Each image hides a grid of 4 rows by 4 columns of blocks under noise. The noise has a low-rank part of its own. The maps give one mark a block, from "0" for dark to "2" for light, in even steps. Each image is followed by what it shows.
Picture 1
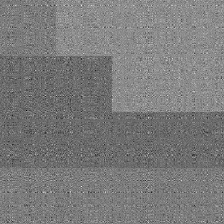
1222
0022
0000
1111
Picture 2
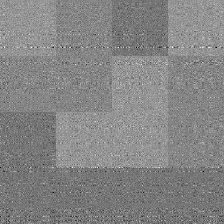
2102
1121
0221
0000
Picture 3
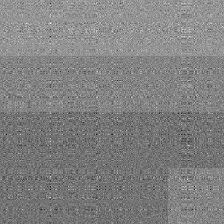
2222
1111
0000
0001
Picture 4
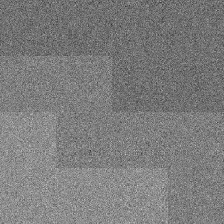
0000
1100
2111
2221
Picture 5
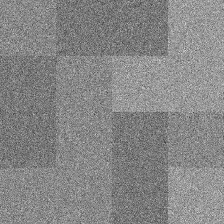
1002
0122
0101
1102
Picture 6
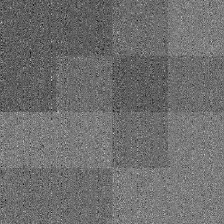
0012
0101
2212
1122
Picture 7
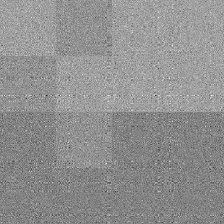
2122
1222
0100
0000
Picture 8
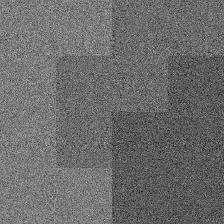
2211
2110
2100
2200
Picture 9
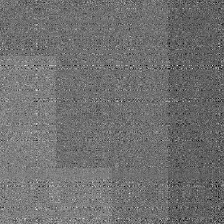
1110
2110
2110
2210
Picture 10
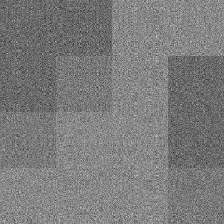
0022
0120
1220
2221
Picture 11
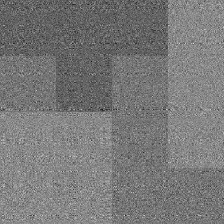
0002
1012
2212
2211
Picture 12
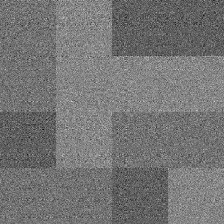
1200
1222
0211
1102
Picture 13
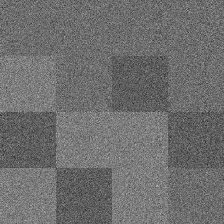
1111
2101
0220
2021
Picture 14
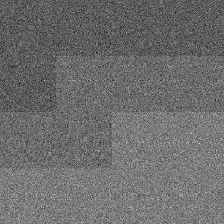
0000
0111
1122
2222
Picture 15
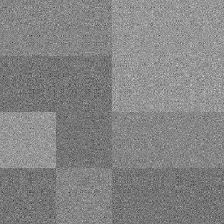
1122
0022
2011
0100
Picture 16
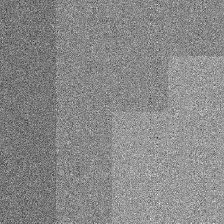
0111
0112
0122
0122
